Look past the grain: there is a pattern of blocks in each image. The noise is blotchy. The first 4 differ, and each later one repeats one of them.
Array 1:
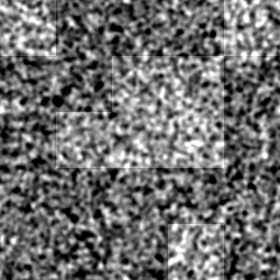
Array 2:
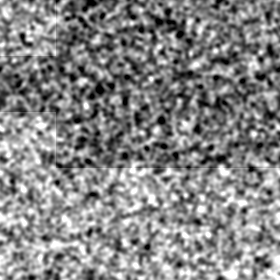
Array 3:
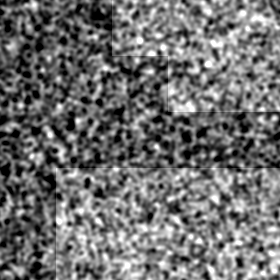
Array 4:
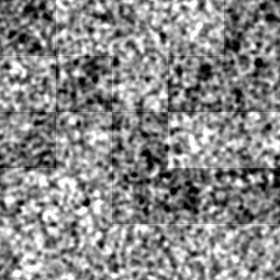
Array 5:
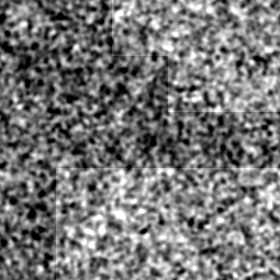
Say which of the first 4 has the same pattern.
3
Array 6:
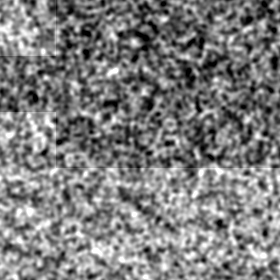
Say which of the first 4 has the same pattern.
2
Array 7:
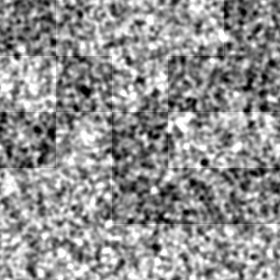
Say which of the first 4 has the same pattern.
4
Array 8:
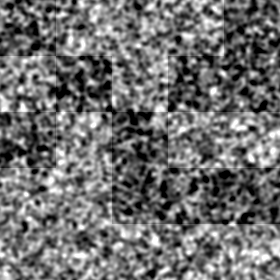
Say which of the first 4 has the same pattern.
4
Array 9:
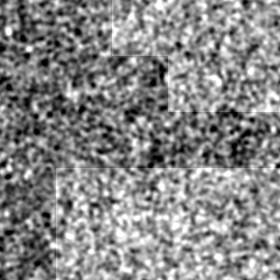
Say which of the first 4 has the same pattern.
3
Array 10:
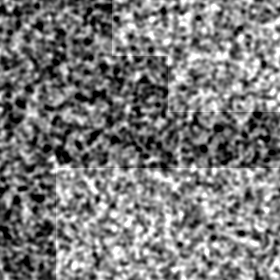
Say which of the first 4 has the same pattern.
3
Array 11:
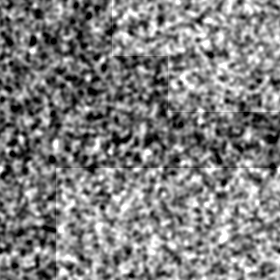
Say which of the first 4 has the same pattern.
3
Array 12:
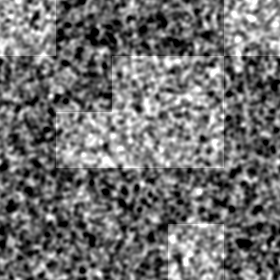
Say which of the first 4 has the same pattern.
1
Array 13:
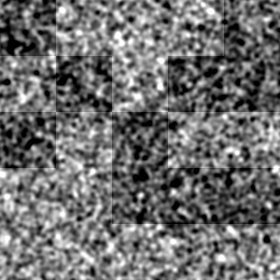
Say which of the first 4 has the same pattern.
4
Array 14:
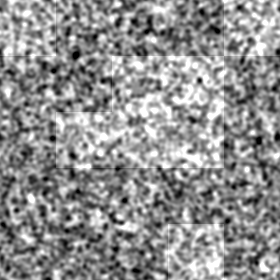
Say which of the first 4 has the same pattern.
1
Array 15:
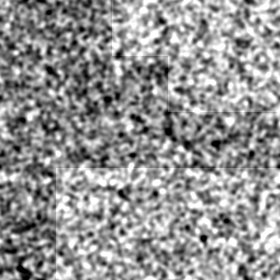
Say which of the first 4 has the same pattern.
3
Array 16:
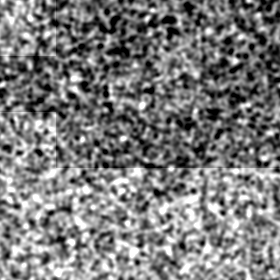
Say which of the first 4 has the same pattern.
2
